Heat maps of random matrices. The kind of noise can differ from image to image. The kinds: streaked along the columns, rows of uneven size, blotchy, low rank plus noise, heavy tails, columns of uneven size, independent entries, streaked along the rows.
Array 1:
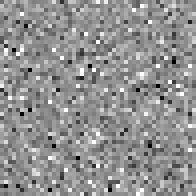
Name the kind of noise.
heavy tails
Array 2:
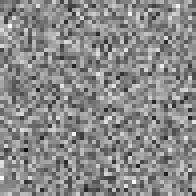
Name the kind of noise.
independent entries
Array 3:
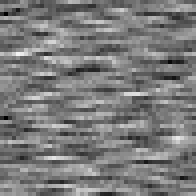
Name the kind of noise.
streaked along the rows
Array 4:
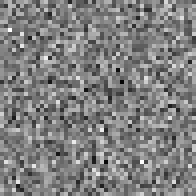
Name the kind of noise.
independent entries
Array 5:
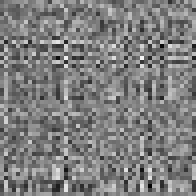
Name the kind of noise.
low rank plus noise
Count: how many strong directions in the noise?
one
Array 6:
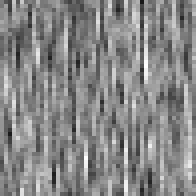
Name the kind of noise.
streaked along the columns
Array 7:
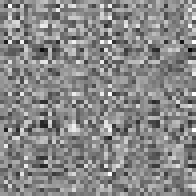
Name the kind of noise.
low rank plus noise
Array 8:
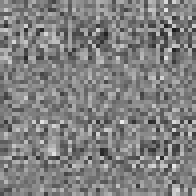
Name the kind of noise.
low rank plus noise
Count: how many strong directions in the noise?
three or four
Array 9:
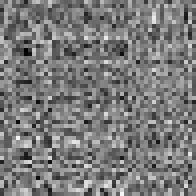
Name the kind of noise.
low rank plus noise
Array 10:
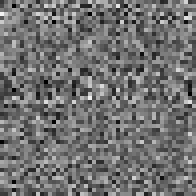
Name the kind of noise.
low rank plus noise
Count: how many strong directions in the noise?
three or four
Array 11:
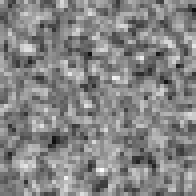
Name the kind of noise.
blotchy
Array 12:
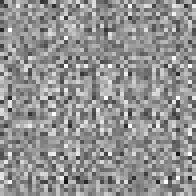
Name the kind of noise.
low rank plus noise
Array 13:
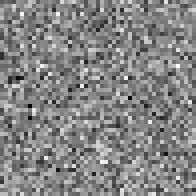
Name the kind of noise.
independent entries
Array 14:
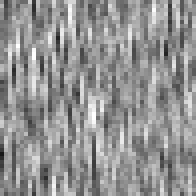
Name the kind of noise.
streaked along the columns
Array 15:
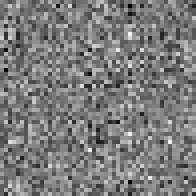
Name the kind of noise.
low rank plus noise
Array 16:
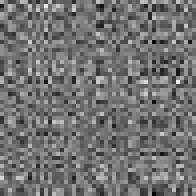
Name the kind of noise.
low rank plus noise
